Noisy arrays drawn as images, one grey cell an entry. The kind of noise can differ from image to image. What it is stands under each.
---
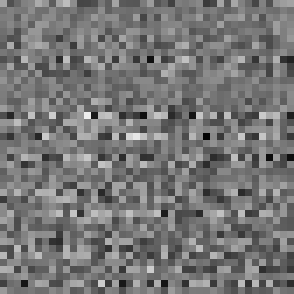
rows of uneven size
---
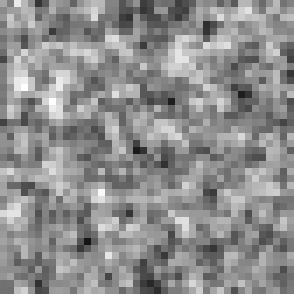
blotchy
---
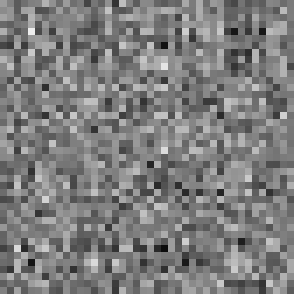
low rank plus noise
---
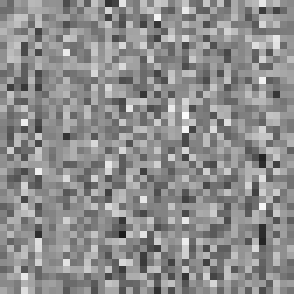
columns of uneven size
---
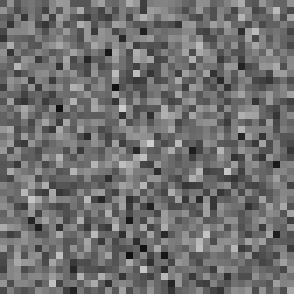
independent entries
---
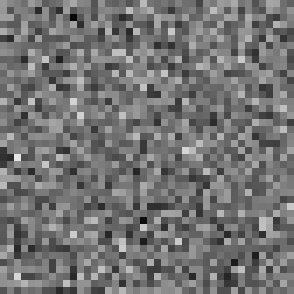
independent entries
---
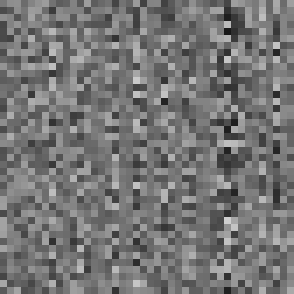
columns of uneven size
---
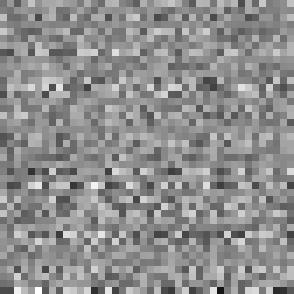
rows of uneven size
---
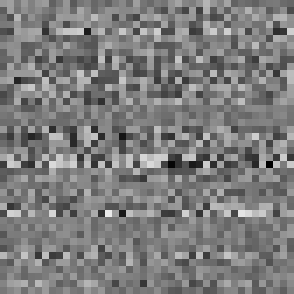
rows of uneven size
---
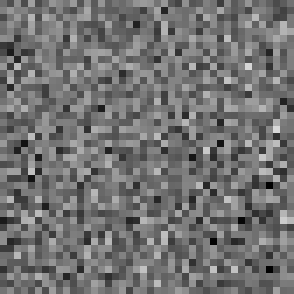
low rank plus noise
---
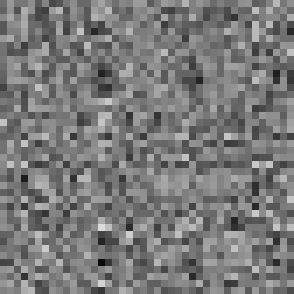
low rank plus noise
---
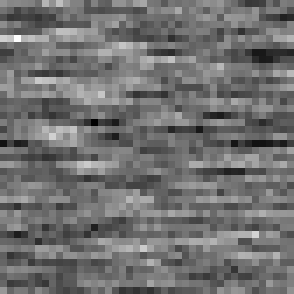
streaked along the rows
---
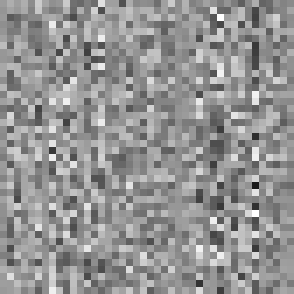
columns of uneven size
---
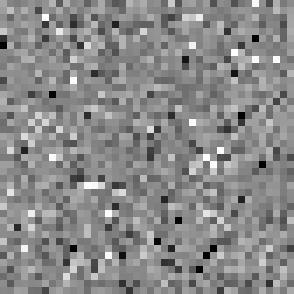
heavy tails
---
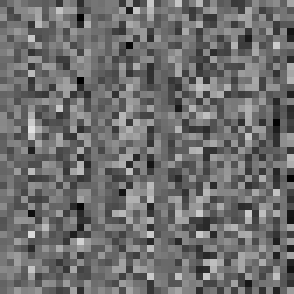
columns of uneven size
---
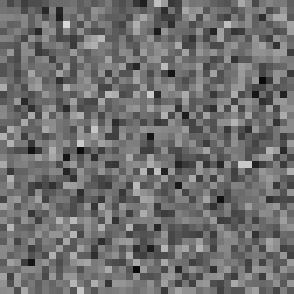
independent entries
